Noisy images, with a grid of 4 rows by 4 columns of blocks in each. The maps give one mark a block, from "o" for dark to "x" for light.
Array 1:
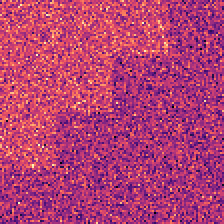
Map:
xxxo
xxoo
xooo
oooo
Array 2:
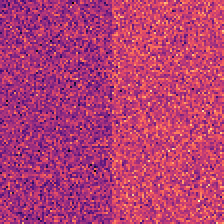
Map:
ooxx
ooxx
ooxx
ooxx
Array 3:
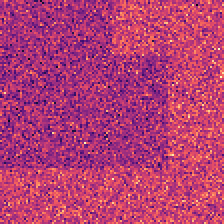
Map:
ooxx
ooox
ooox
xxxx
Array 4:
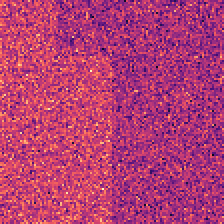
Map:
xooo
xxoo
xxoo
xxoo
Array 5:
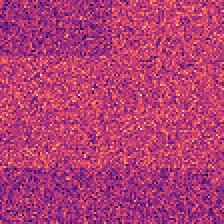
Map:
ooxx
xxxx
xxxx
oooo
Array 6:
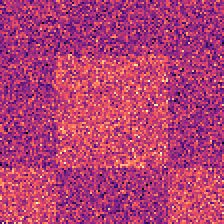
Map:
oooo
oxxo
oxxo
xoox
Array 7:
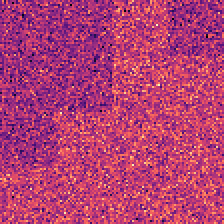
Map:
ooxo
ooxx
oxxx
xxxx
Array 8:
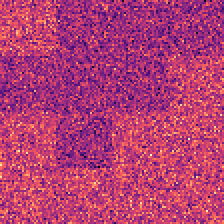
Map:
xooo
ooox
xoxx
xxxx
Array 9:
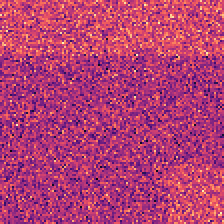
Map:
xxxx
oooo
oooo
ooox
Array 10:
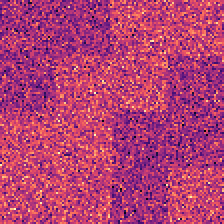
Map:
ooxx
oxxo
xxoo
xxox
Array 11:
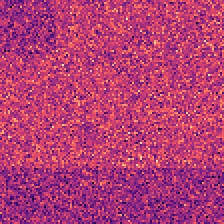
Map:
oxxx
xxxx
xxxx
oooo
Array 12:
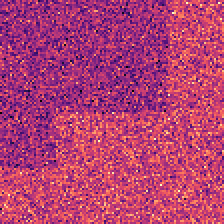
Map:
ooox
ooox
oxxx
xxxx
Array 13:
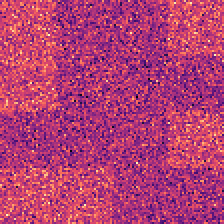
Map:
xoox
xooo
ooox
xxoo
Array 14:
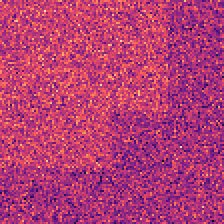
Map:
xxxo
xxxo
xxoo
oooo
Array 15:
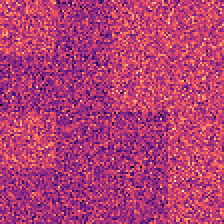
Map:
xoxx
ooxx
xoox
ooox
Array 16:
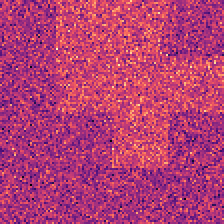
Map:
oxxo
oxxx
ooxo
oooo
